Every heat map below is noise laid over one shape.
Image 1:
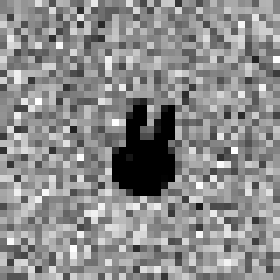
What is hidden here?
dark rabbit's head, centre
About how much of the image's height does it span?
a third
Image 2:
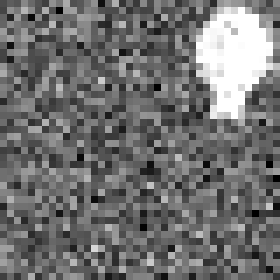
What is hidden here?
light light bulb, top right
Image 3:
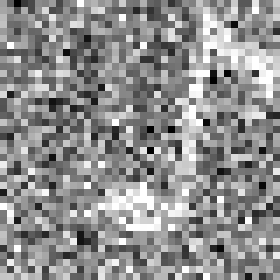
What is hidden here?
light musical note
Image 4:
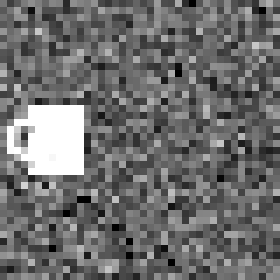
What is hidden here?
light cup, middle left
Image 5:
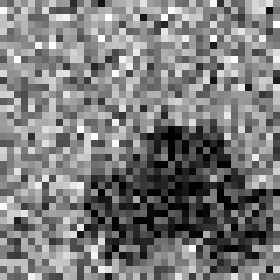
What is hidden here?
dark car
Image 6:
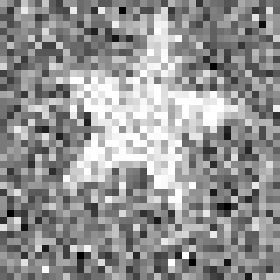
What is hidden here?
light star
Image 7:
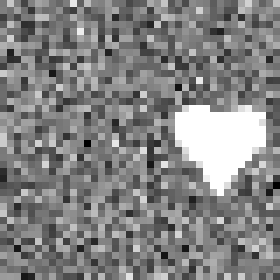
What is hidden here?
light heart, middle right
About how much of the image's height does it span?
a third
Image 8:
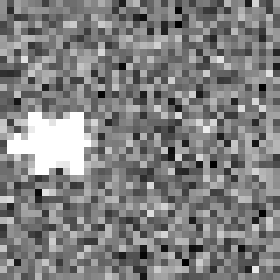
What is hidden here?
light turtle, middle left
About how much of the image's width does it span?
a third
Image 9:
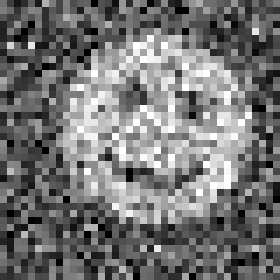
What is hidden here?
light smiling face
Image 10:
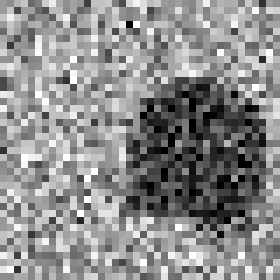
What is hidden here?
dark ghost
